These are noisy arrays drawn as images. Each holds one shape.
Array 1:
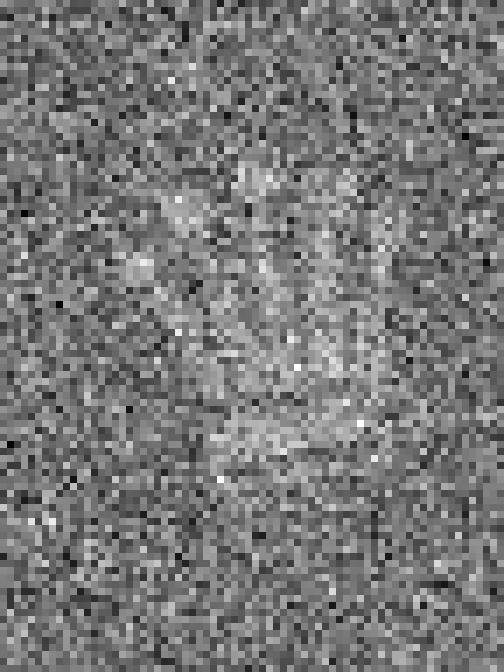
light chess queen
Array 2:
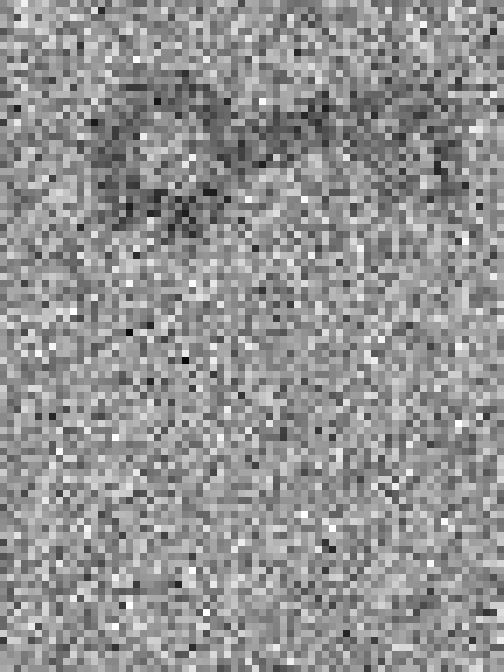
dark key
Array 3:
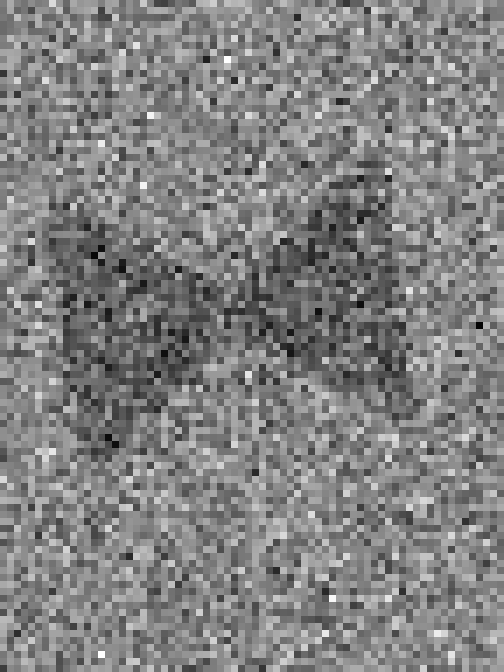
dark bow tie
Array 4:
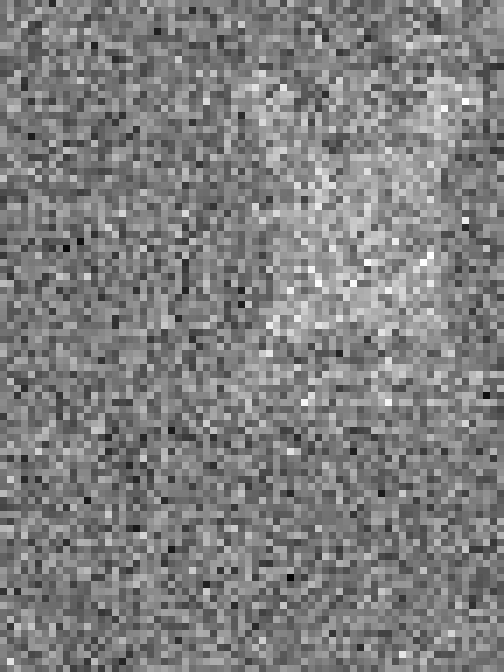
light chess rook
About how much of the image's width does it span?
half
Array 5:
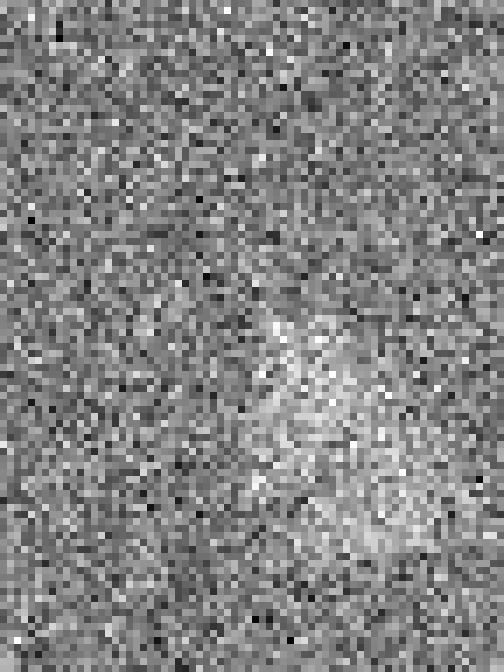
light chess knight
